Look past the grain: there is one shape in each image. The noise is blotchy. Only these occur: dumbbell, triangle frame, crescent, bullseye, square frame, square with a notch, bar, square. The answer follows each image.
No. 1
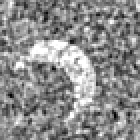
crescent
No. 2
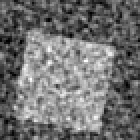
square
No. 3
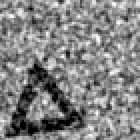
triangle frame
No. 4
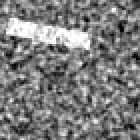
bar
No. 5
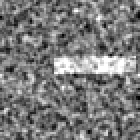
bar
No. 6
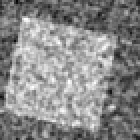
square
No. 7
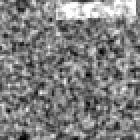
bar
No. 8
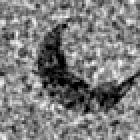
crescent
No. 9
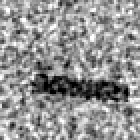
bar
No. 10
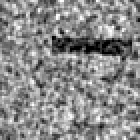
bar
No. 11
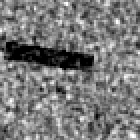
bar
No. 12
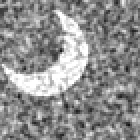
crescent
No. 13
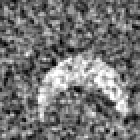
crescent
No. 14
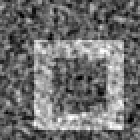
square frame
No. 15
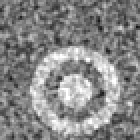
bullseye
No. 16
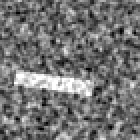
bar
